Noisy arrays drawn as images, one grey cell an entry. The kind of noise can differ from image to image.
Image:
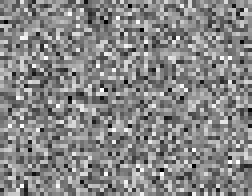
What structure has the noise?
independent entries
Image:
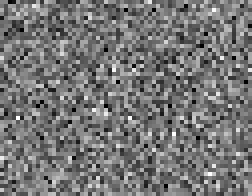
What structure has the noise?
independent entries
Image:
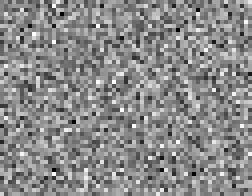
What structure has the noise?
independent entries
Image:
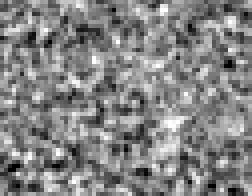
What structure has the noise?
blotchy
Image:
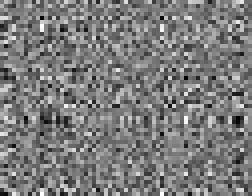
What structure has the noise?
low rank plus noise
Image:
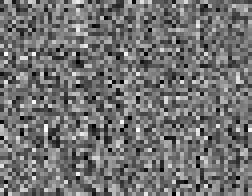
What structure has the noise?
low rank plus noise
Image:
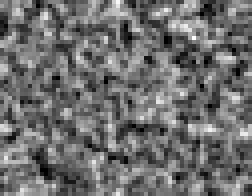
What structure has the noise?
blotchy
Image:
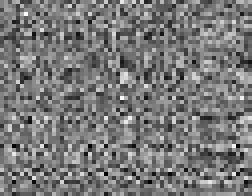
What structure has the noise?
low rank plus noise
